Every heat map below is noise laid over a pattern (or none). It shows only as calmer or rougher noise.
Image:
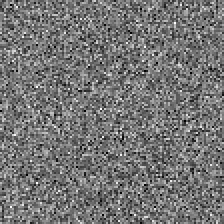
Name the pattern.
only noise
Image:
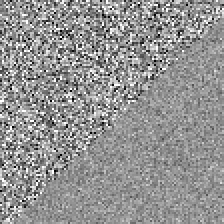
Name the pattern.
a sharp edge
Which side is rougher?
top left
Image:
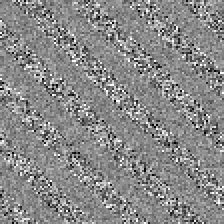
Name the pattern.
diagonal stripes
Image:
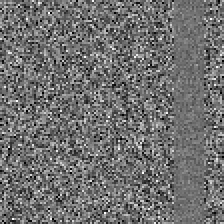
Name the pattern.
one vertical stripe
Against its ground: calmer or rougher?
calmer
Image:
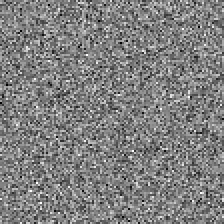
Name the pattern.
only noise
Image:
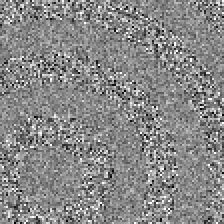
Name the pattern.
rings round one point
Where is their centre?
bottom left
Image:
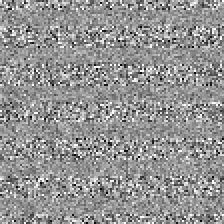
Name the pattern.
horizontal stripes
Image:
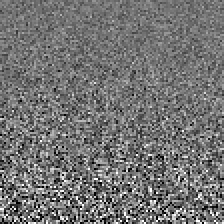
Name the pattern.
a smooth slope
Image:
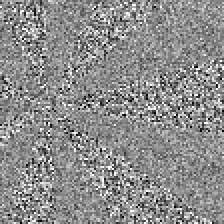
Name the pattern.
spokes from one point
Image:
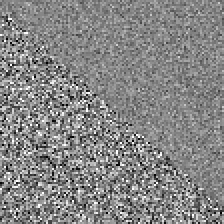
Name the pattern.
a sharp edge
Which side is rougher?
bottom left
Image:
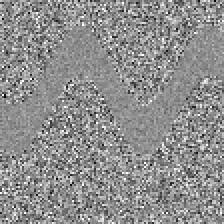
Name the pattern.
a wavy band
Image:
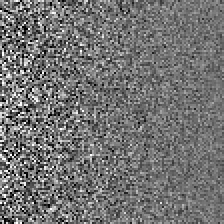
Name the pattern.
a smooth slope
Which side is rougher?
left
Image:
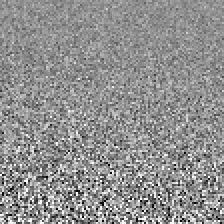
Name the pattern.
a smooth slope
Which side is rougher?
bottom
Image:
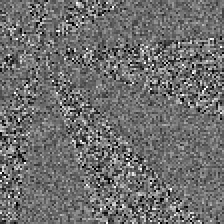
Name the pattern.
spokes from one point
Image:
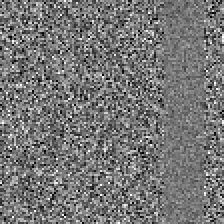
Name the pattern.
one vertical stripe
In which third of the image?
right
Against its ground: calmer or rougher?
calmer
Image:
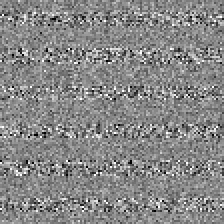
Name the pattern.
horizontal stripes
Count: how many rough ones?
6
